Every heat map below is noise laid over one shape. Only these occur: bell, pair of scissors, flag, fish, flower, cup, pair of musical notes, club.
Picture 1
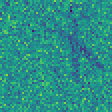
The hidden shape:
pair of scissors
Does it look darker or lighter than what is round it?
darker
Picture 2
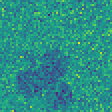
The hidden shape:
club
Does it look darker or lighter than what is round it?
darker
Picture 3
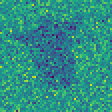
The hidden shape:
bell
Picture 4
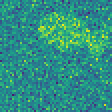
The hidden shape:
fish
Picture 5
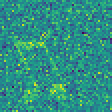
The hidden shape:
pair of musical notes
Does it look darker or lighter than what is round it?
lighter
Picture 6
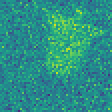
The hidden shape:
bell
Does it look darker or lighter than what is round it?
lighter
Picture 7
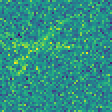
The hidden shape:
pair of scissors
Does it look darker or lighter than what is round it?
lighter
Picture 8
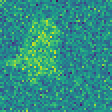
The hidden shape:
bell
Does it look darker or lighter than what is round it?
lighter
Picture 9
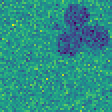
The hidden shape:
club
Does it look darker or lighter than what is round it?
darker
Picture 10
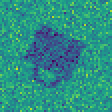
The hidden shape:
cup
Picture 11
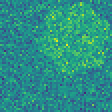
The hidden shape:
flower
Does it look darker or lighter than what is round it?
lighter
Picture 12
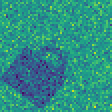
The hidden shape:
cup
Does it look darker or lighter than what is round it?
darker
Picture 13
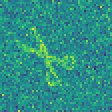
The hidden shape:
pair of scissors
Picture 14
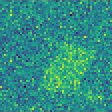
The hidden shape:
flag
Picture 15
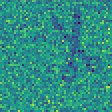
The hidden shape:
pair of scissors
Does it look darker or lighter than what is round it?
darker
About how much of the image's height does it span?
two thirds
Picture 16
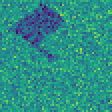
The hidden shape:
flag
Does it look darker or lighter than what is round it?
darker
